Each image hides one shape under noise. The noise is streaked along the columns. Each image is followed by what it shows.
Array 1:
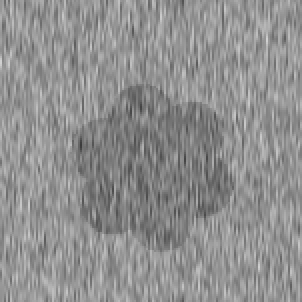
flower
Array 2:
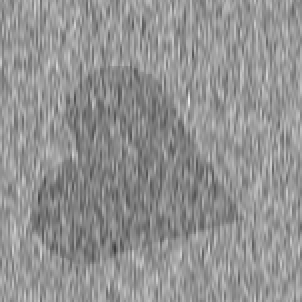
heart
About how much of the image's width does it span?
two thirds
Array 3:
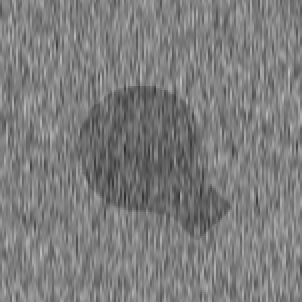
light bulb
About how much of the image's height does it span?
half
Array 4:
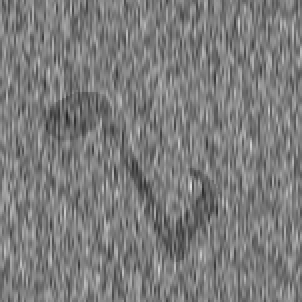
musical note
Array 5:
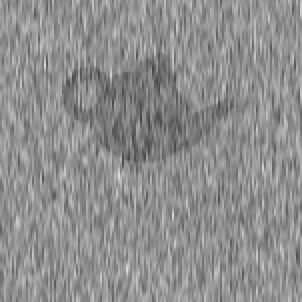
teapot
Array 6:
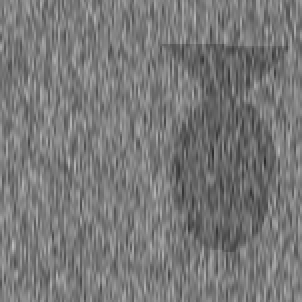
fish
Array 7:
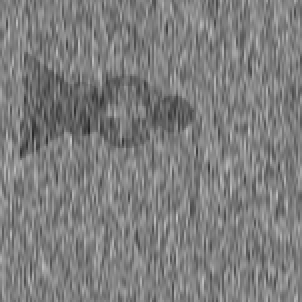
chess bishop
